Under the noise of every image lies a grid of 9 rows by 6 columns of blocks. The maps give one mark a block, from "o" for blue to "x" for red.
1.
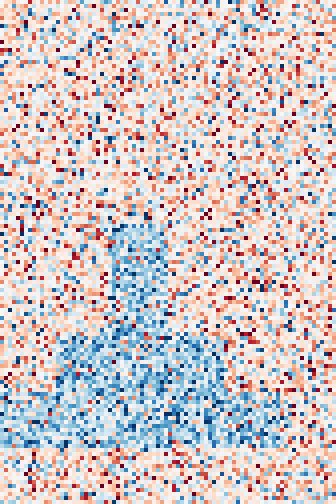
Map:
x x x x x x
x x x x x x
x x x x x x
x x x x x x
x x o x x x
x x o x x x
x o o o x x
o o o o o x
x x x x x x
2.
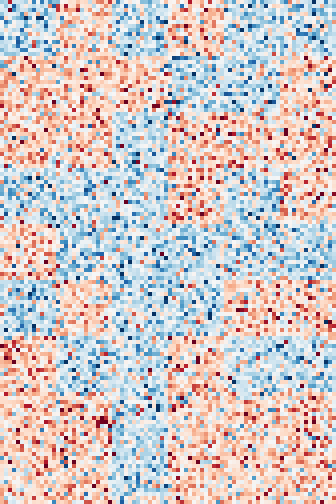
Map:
o x o x o o
x x x o o x
x x o x x x
o o o x o x
x o o o o o
o x o o x x
x o o x o o
x x o x x x
x x o x x x
